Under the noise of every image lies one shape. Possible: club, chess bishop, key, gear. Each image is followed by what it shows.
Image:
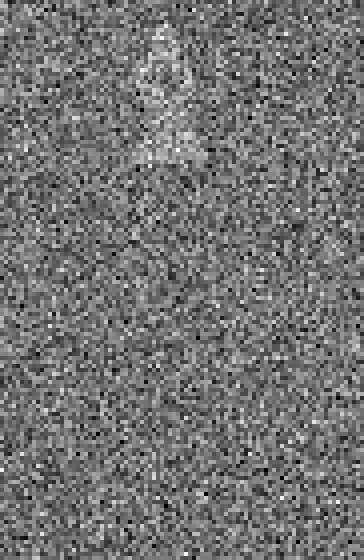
chess bishop
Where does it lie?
top middle
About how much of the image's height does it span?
a quarter
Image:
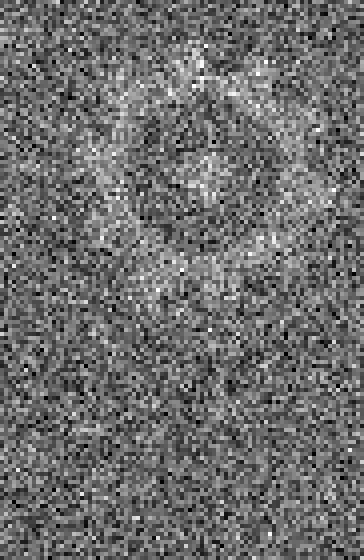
gear
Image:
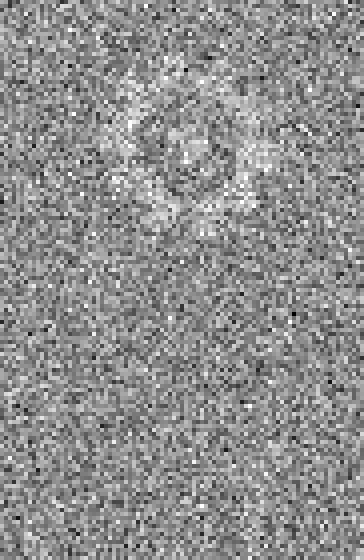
gear
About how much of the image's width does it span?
half
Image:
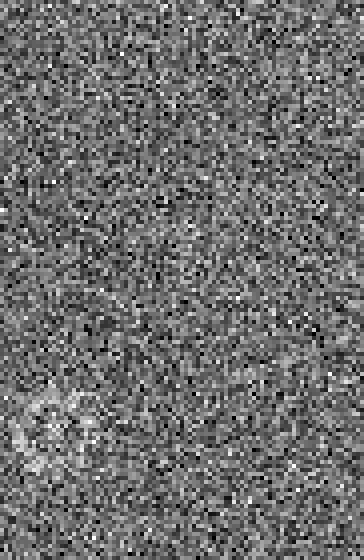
gear
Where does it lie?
bottom left
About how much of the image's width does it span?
a quarter
